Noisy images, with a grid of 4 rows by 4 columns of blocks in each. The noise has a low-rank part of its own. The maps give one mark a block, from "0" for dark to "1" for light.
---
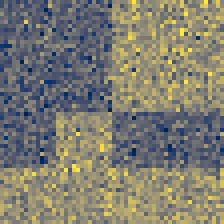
0 0 1 1
0 0 1 1
0 1 0 0
1 1 1 1
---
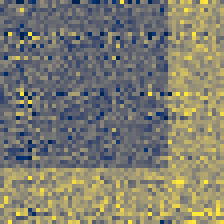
0 0 0 1
0 0 0 1
0 0 0 1
1 1 1 1
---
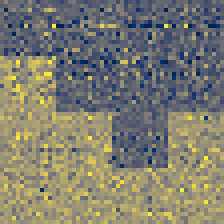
0 0 0 0
1 0 0 0
1 1 0 1
1 1 1 1
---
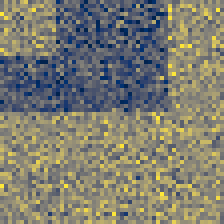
1 0 0 1
0 0 0 1
1 1 1 1
1 1 1 1
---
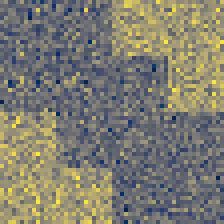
0 0 1 1
0 0 0 1
1 0 0 0
1 1 0 0
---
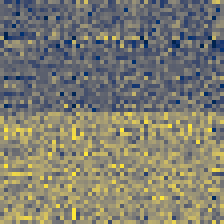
0 0 0 0
0 0 0 0
1 1 1 1
1 1 1 1
